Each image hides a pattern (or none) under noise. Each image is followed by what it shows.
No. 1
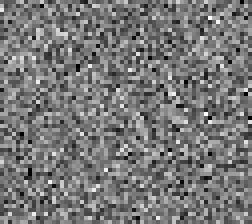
only noise
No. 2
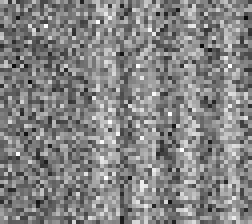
bands of columns
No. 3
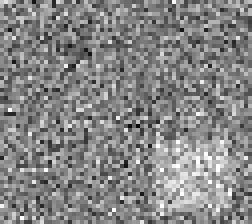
one block
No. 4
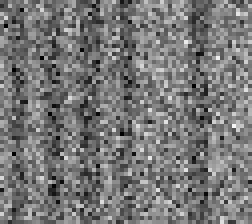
bands of columns
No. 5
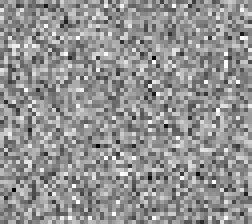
only noise
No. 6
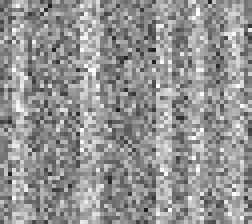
bands of columns
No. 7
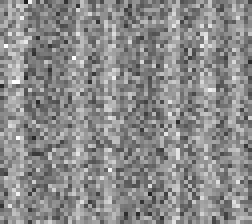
bands of columns
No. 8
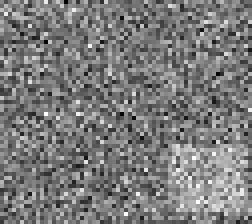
one block
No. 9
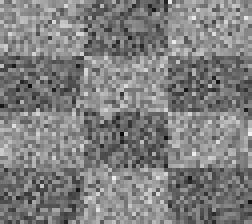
a checkerboard
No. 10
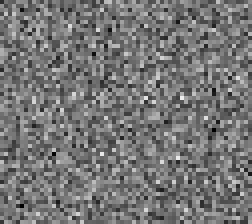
only noise
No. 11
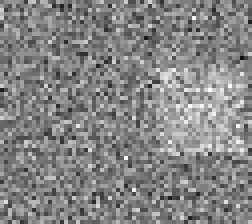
one block
